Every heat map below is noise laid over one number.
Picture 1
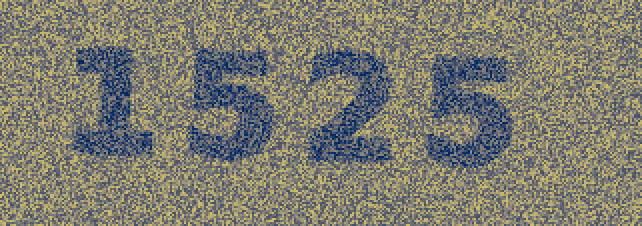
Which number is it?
1525
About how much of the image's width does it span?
two thirds
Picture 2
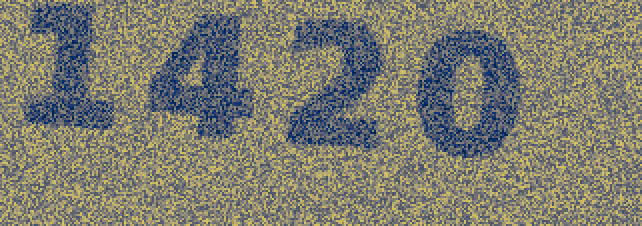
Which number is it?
1420
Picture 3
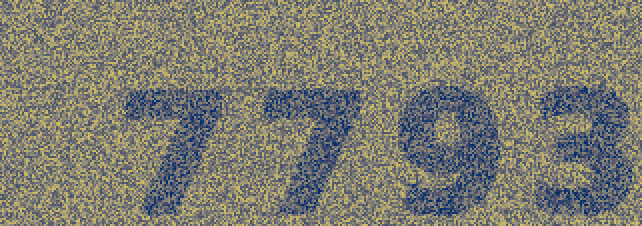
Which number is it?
7793
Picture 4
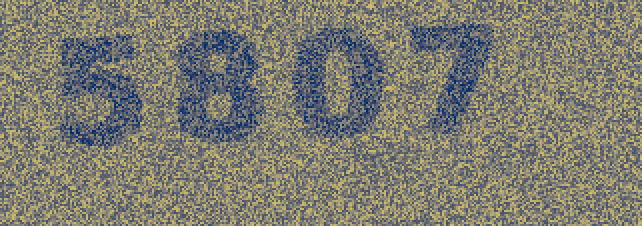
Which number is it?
5807
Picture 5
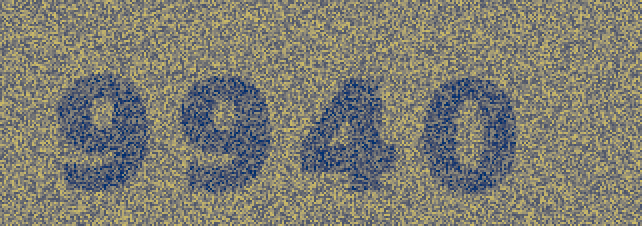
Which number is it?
9940
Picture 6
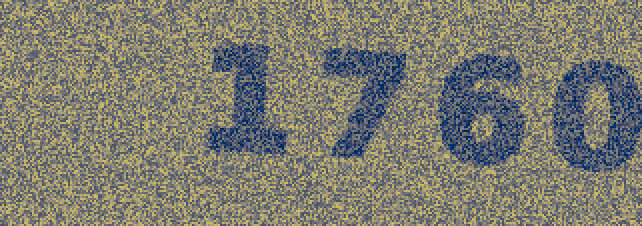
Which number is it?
1760
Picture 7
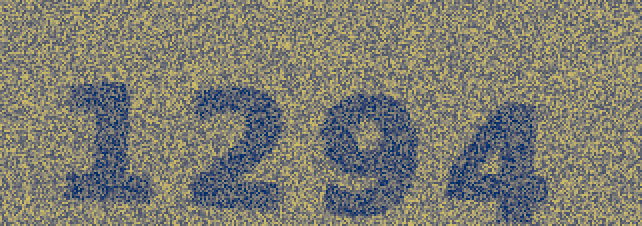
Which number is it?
1294
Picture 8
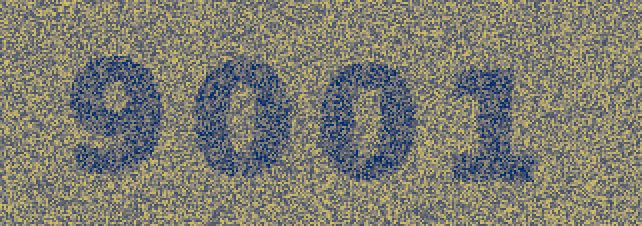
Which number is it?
9001
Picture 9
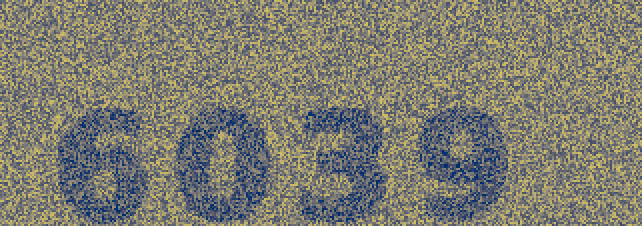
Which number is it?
6039
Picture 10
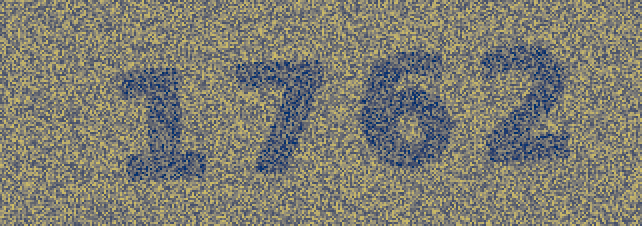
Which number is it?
1762
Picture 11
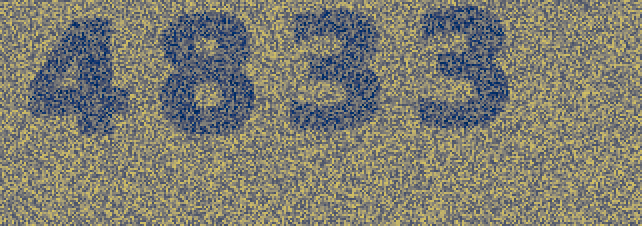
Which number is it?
4833
